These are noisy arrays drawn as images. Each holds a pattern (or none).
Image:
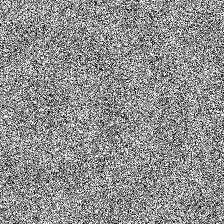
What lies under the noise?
rings round one point
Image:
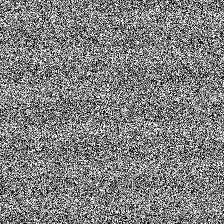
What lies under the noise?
horizontal stripes
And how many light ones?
6
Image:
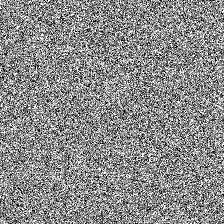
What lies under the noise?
only noise
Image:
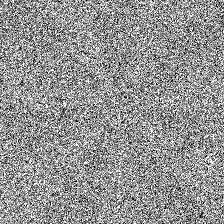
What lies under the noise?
spokes from one point
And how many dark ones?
7
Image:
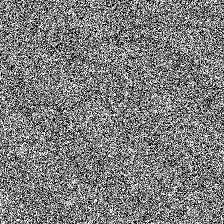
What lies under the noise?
diagonal stripes
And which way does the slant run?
top left to bottom right
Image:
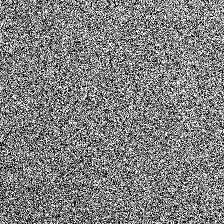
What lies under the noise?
a smooth slope
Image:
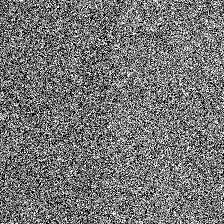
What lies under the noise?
a sharp edge
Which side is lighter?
right
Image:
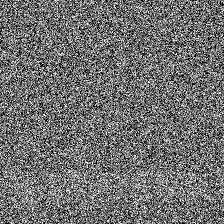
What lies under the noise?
one horizontal stripe
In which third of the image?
bottom
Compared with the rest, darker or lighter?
lighter
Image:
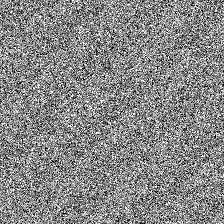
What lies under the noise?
diagonal stripes
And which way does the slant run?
bottom left to top right
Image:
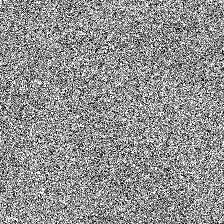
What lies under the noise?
spokes from one point
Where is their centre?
top left
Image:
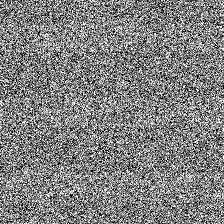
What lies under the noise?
horizontal stripes
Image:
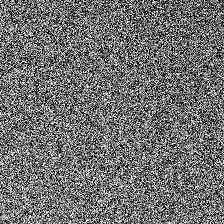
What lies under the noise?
a smooth slope
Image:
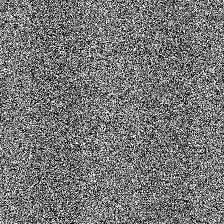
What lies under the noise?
vertical stripes
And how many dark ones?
2
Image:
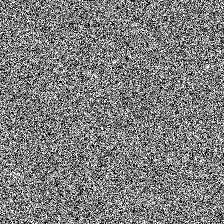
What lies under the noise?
only noise
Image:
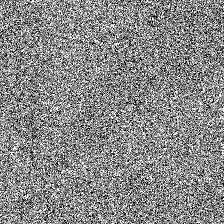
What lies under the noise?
spokes from one point
